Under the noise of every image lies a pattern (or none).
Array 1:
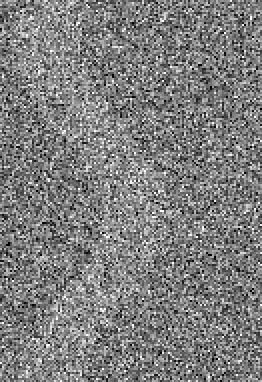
a wavy band
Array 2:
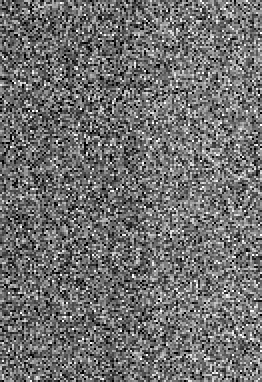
a sharp edge
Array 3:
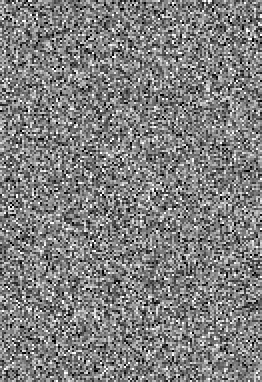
only noise
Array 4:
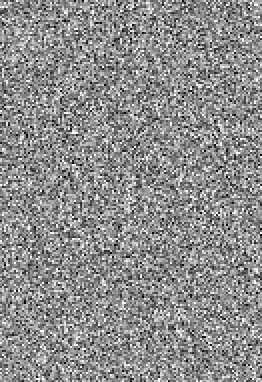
only noise
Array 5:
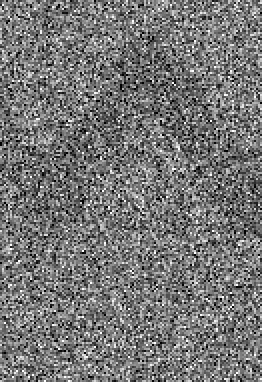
a wavy band
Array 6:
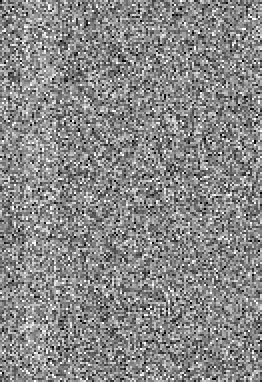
one vertical stripe
